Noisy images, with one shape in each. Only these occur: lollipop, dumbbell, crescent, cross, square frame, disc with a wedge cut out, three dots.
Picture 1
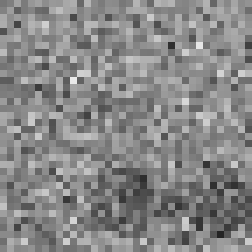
dumbbell
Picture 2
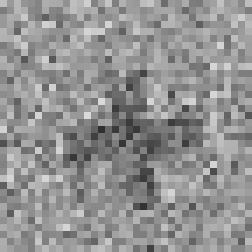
cross
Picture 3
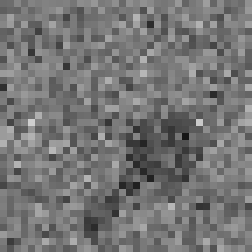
lollipop
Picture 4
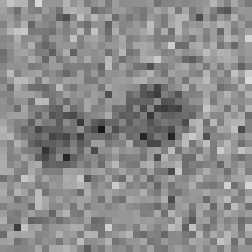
dumbbell
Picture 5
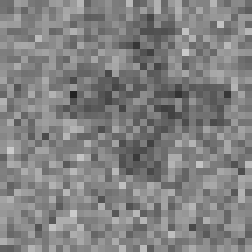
cross
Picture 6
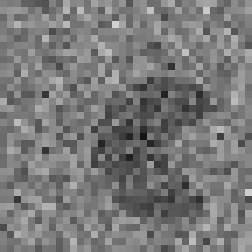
disc with a wedge cut out
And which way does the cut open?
right
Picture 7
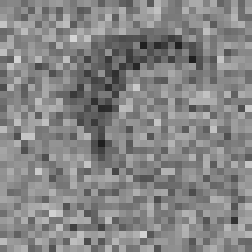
crescent
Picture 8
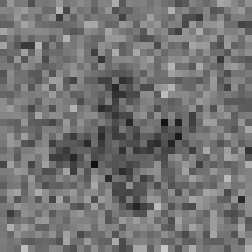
cross
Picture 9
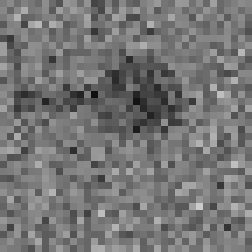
lollipop
